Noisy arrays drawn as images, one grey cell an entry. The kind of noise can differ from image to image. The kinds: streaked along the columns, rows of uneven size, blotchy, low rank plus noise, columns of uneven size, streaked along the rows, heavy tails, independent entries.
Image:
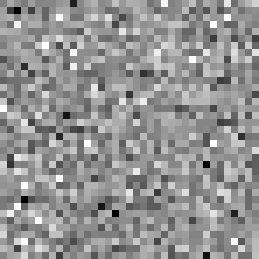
heavy tails
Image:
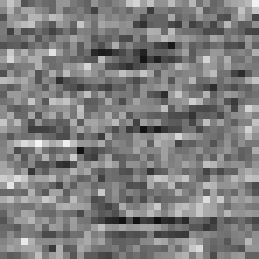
streaked along the rows
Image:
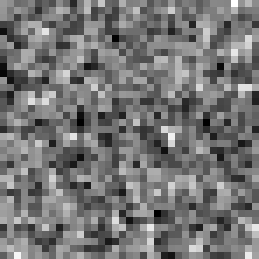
blotchy
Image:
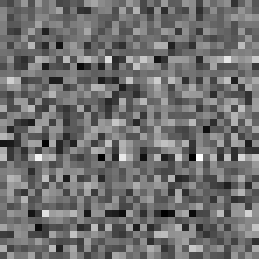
rows of uneven size
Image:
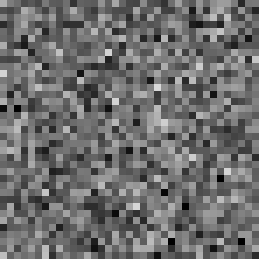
independent entries
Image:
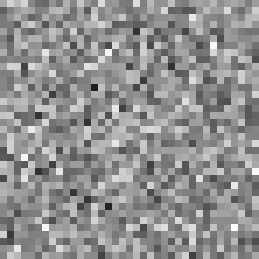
independent entries
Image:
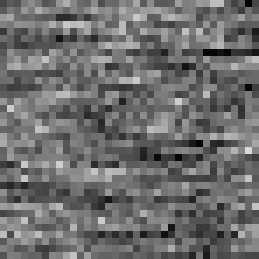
streaked along the rows
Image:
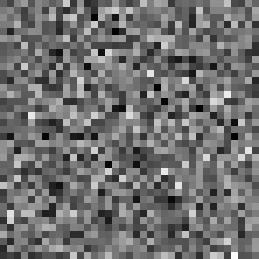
independent entries
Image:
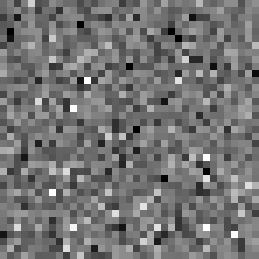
heavy tails
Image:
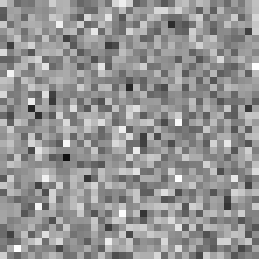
independent entries
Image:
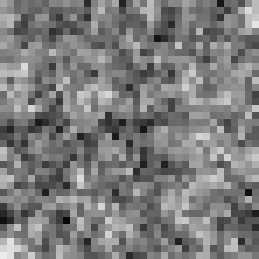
blotchy
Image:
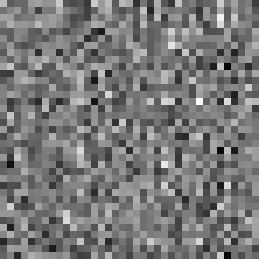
low rank plus noise
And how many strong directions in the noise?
one
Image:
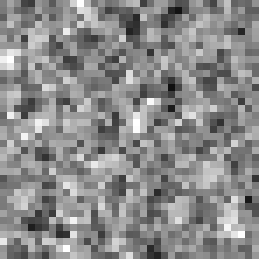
blotchy
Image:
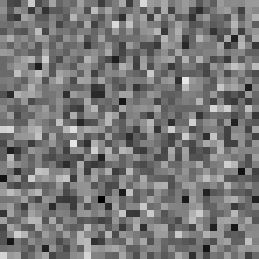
independent entries
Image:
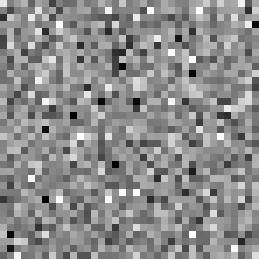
heavy tails
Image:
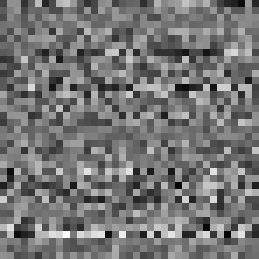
rows of uneven size
